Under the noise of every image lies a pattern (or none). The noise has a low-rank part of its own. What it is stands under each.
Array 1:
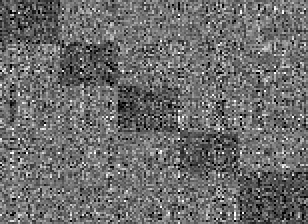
blocks along the diagonal
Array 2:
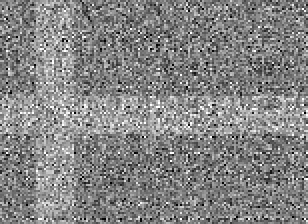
bands of rows crossing bands of columns
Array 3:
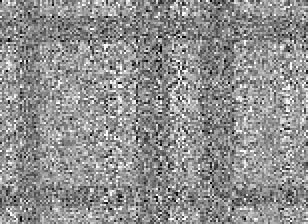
bands of rows crossing bands of columns
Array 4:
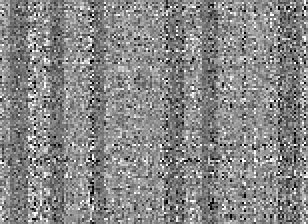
bands of columns
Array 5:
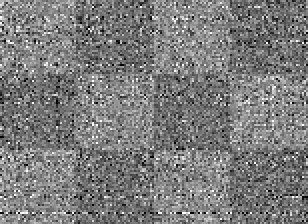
a checkerboard
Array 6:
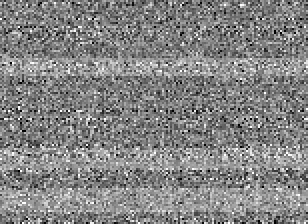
bands of rows
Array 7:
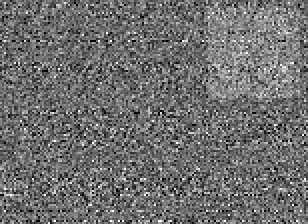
one block
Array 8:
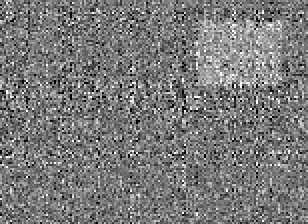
one block
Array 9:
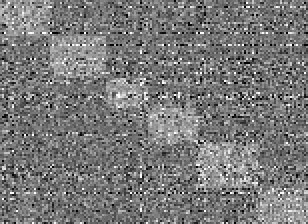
blocks along the diagonal
